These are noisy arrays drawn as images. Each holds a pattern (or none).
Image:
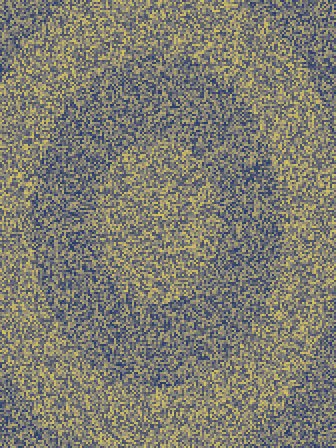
rings round one point
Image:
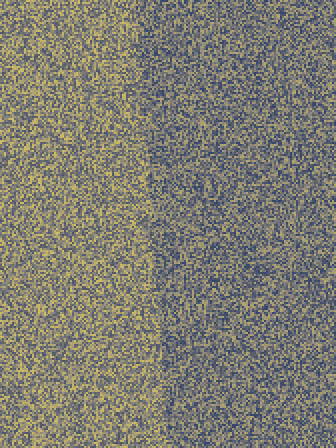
a sharp edge
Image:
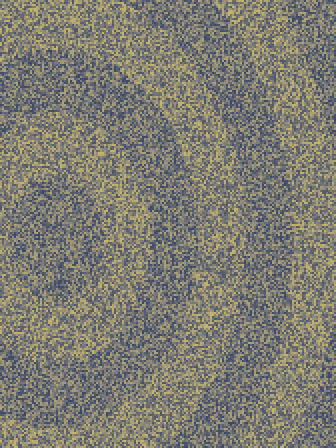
rings round one point
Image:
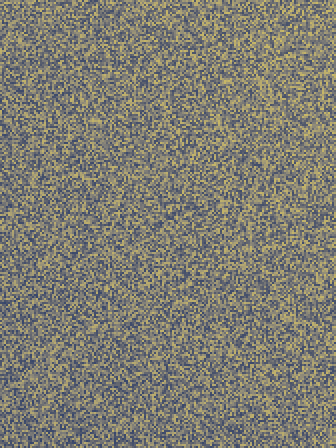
a smooth slope
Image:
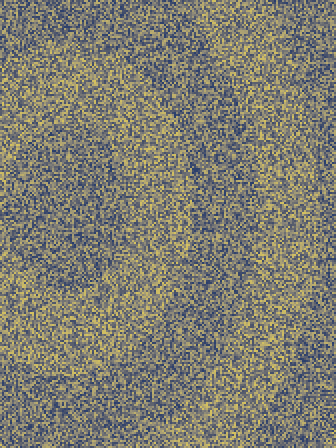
rings round one point
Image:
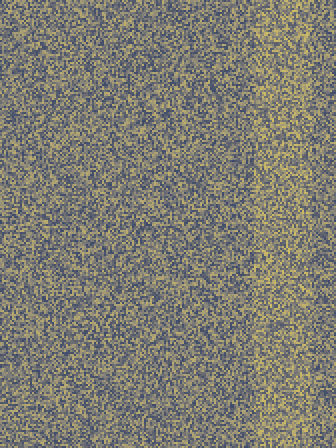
one vertical stripe
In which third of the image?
right
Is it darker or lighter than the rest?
lighter
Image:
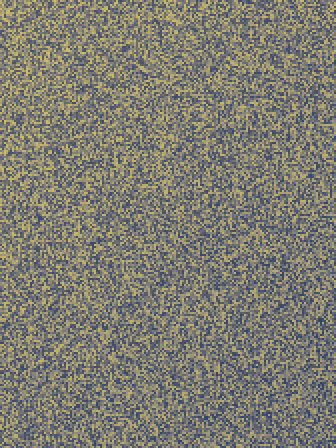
a smooth slope
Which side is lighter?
top left
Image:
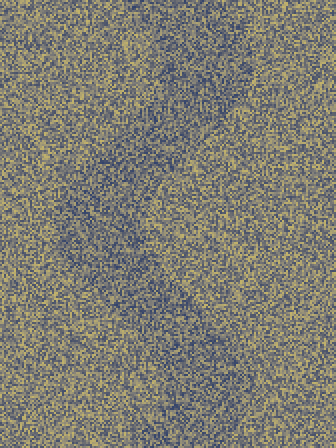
a wavy band
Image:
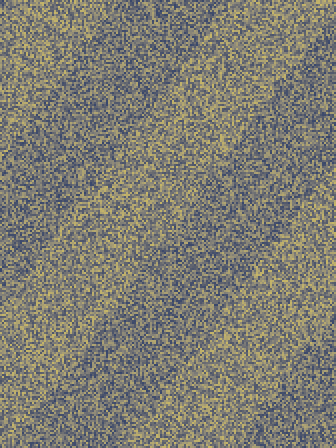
diagonal stripes
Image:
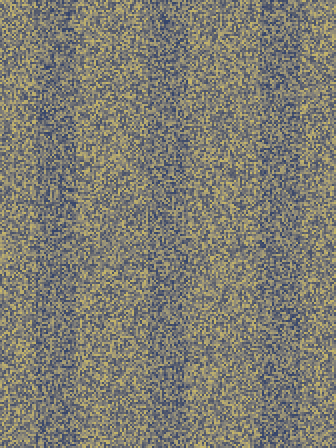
vertical stripes
